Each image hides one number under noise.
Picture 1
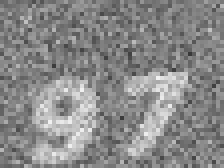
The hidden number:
97
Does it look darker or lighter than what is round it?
lighter
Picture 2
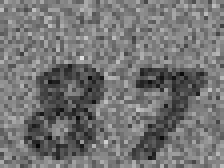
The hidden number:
87
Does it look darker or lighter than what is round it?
darker
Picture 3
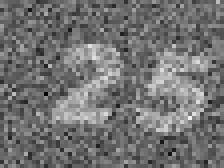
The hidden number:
25
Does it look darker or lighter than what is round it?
lighter
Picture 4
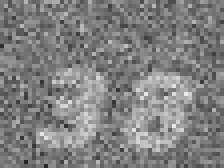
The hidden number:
38
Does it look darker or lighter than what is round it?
lighter
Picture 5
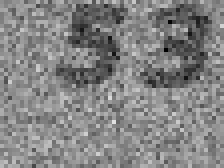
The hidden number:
53
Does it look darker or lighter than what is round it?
darker
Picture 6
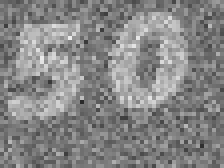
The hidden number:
50
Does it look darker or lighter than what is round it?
lighter
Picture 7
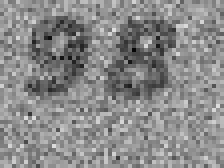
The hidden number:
98
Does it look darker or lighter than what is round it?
darker
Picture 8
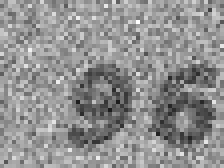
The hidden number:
96
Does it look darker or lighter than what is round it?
darker
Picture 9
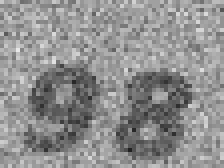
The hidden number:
98
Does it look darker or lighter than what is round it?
darker
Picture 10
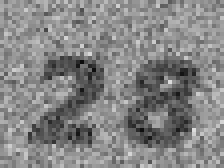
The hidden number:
28
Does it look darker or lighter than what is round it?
darker
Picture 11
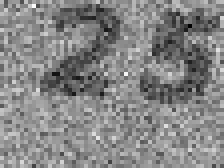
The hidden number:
25
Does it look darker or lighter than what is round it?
darker
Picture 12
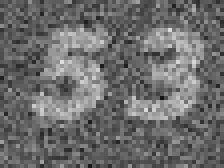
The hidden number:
53
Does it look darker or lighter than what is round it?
lighter
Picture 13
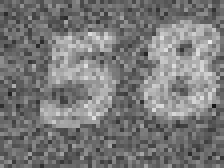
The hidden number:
58
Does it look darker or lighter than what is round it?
lighter
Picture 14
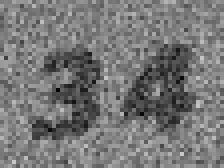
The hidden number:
34
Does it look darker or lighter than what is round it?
darker
